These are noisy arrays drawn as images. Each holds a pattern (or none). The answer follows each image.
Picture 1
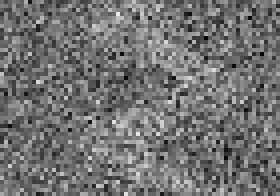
a wavy band
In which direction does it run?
top to bottom
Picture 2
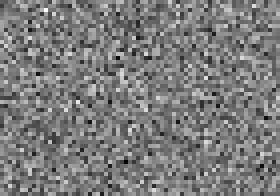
only noise
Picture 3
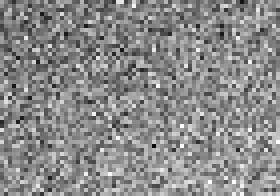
a smooth slope
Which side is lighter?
bottom right
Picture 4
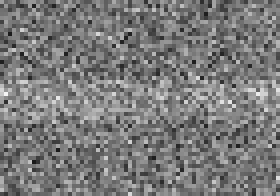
one horizontal stripe
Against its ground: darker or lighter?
lighter
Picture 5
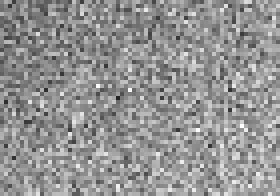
a smooth slope
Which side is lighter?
bottom right
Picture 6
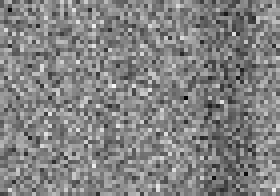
one vertical stripe
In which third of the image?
right
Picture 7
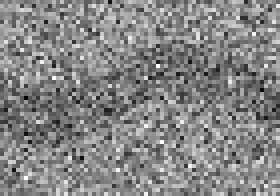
a wavy band
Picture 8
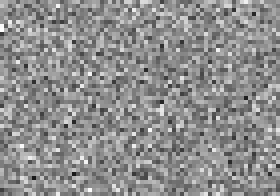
only noise
